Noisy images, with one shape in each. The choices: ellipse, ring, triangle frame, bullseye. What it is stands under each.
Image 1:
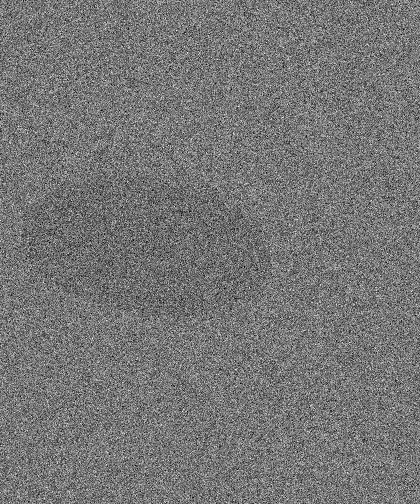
dark ellipse
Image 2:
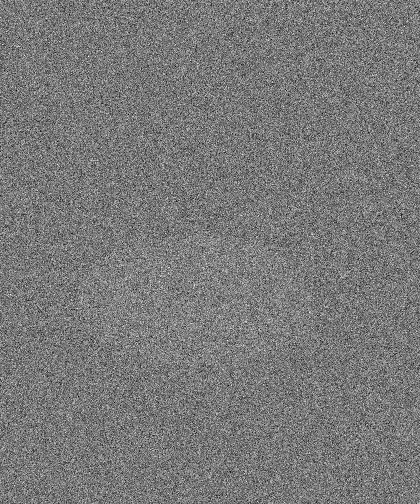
light ellipse
